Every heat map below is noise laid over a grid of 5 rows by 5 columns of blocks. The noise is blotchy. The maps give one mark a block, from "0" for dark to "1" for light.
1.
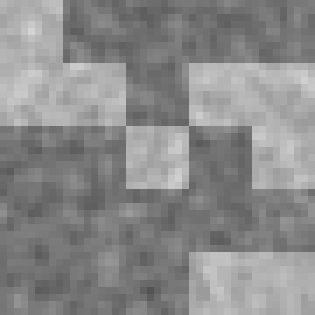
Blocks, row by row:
1 0 0 0 0
1 1 0 1 1
0 0 1 0 1
0 0 0 0 0
0 0 0 1 1
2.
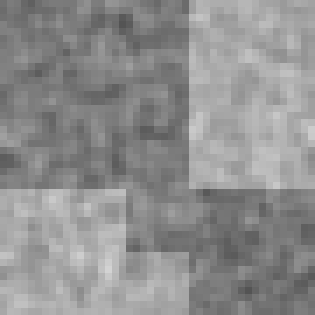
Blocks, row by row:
0 0 0 1 1
0 0 0 1 1
0 0 0 1 1
1 1 0 0 0
1 1 1 0 0
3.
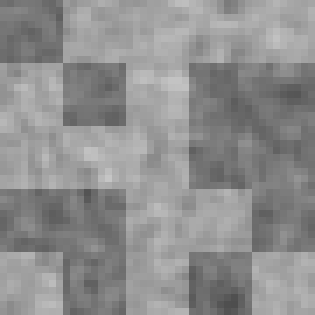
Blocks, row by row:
0 1 1 1 1
1 0 1 0 0
1 1 1 0 0
0 0 1 1 0
1 0 1 0 1
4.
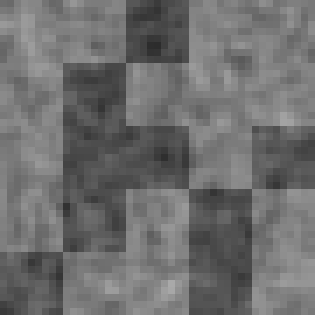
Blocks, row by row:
1 1 0 1 1
1 0 1 1 1
1 0 0 1 0
1 0 1 0 1
0 1 1 0 1
